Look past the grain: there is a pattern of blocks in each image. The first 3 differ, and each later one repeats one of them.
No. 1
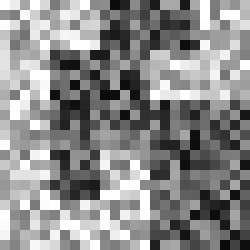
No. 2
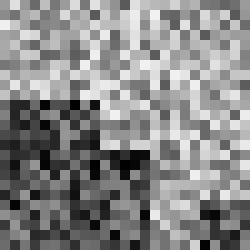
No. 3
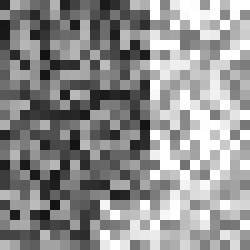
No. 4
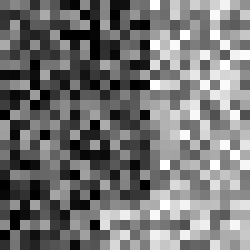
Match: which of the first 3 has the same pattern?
3
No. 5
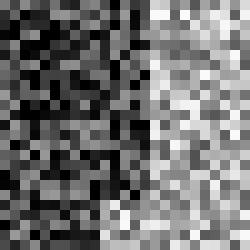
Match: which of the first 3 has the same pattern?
3
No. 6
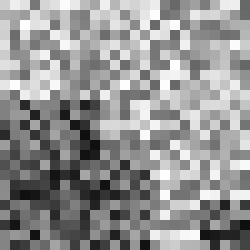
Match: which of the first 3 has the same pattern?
2
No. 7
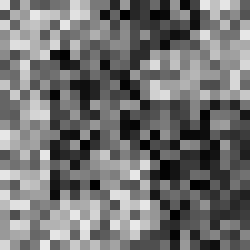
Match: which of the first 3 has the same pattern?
1
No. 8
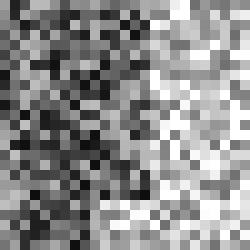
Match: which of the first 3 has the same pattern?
3
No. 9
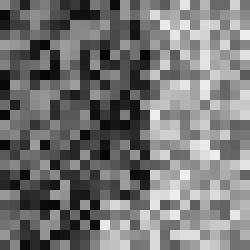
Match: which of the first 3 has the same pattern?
3
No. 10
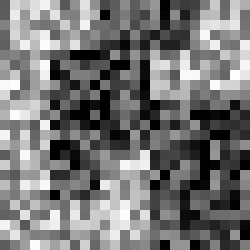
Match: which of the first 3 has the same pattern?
1
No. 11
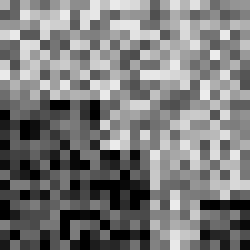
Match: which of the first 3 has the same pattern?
2
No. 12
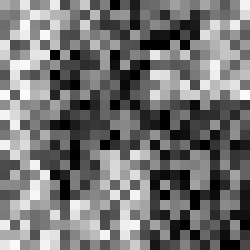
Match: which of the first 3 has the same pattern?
1
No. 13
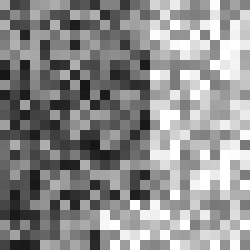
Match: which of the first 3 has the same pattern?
3
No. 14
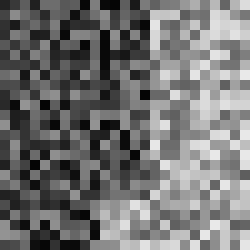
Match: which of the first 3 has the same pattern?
3
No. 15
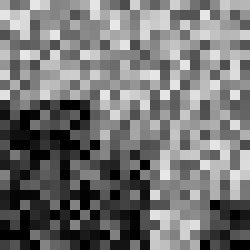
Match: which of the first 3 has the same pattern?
2
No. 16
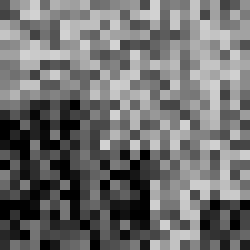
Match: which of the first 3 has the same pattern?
2
